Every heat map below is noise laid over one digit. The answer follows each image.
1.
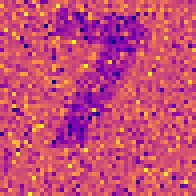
dark 7
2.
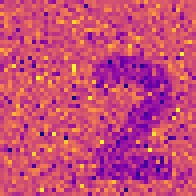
dark 2
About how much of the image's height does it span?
two thirds
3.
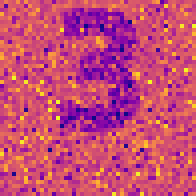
dark 3
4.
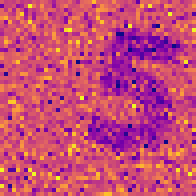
dark 5
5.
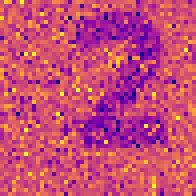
dark 2
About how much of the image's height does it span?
two thirds
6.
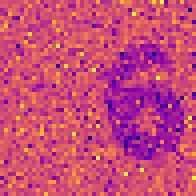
dark 6
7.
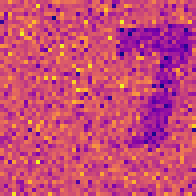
dark 7
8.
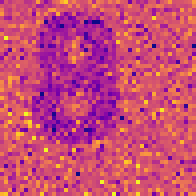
dark 8
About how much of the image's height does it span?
two thirds
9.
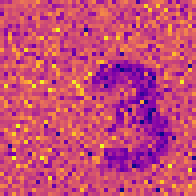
dark 3
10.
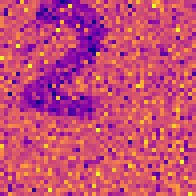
dark 2
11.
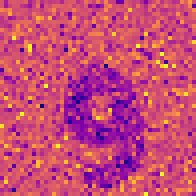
dark 9
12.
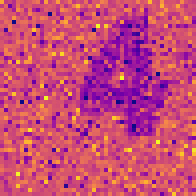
dark 4
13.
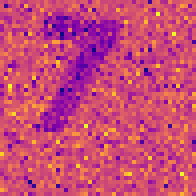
dark 7
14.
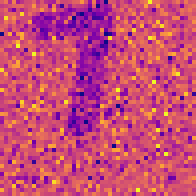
dark 7
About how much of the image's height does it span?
two thirds
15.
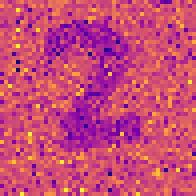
dark 2
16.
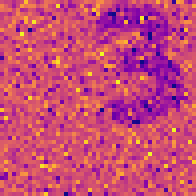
dark 3
